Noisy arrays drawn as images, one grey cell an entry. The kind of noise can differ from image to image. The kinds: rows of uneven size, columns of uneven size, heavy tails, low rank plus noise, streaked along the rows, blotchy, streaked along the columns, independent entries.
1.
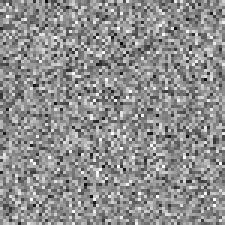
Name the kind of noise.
independent entries
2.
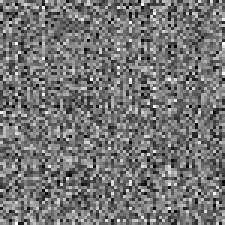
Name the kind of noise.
low rank plus noise
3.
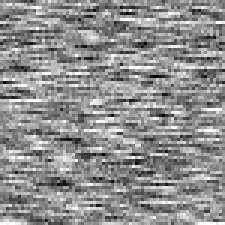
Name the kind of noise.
streaked along the rows
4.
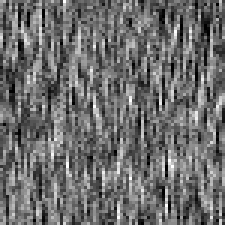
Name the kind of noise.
streaked along the columns
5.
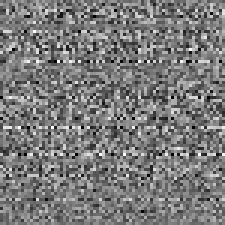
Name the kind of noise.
rows of uneven size
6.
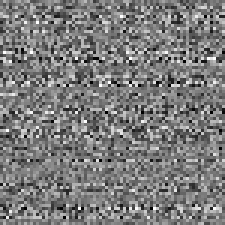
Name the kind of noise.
rows of uneven size
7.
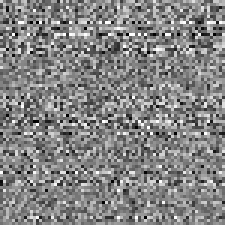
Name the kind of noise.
rows of uneven size
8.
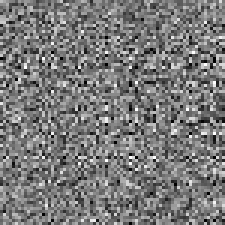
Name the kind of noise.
low rank plus noise
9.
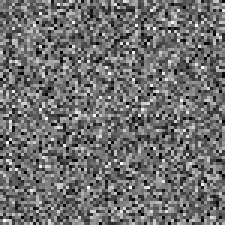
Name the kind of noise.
independent entries
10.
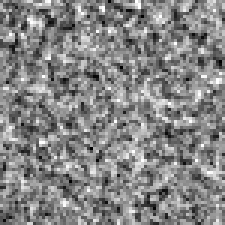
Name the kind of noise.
blotchy
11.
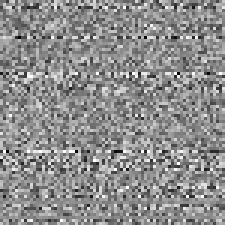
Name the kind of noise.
rows of uneven size
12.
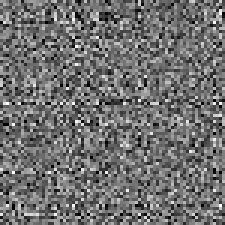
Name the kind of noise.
low rank plus noise
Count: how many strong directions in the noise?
two
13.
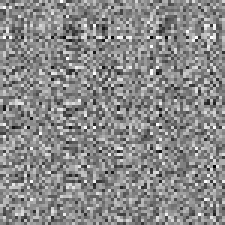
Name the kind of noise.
low rank plus noise
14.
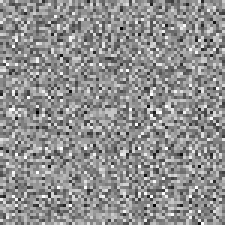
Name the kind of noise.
low rank plus noise
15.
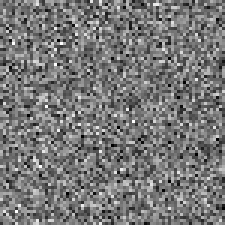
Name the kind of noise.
independent entries
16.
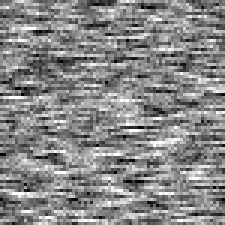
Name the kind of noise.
streaked along the rows
